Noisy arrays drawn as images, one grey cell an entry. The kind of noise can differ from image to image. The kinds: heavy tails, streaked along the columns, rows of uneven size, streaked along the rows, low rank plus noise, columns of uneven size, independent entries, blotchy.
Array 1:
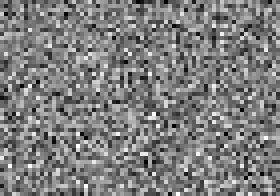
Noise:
independent entries
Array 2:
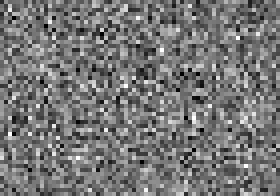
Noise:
low rank plus noise
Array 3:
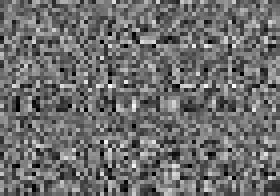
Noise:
low rank plus noise
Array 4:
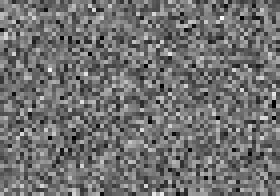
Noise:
independent entries
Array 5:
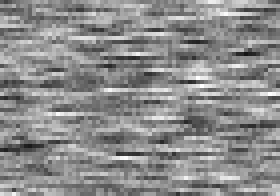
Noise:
streaked along the rows
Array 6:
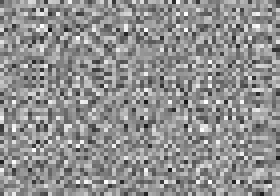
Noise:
low rank plus noise
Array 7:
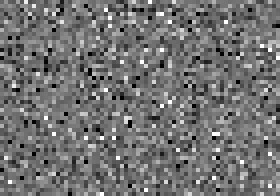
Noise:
heavy tails
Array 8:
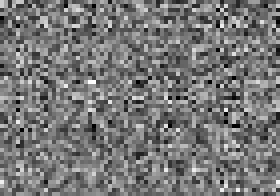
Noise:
low rank plus noise
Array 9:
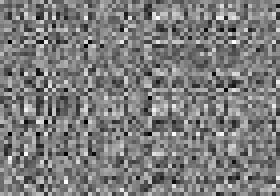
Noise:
low rank plus noise
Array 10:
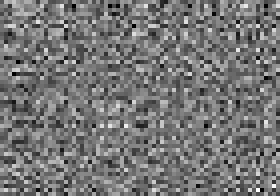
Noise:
low rank plus noise
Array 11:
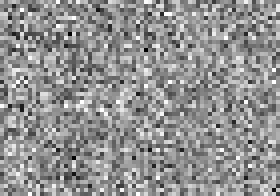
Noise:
low rank plus noise
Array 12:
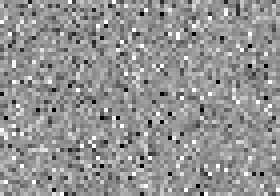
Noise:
heavy tails
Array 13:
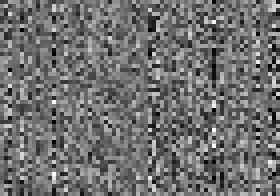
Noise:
columns of uneven size
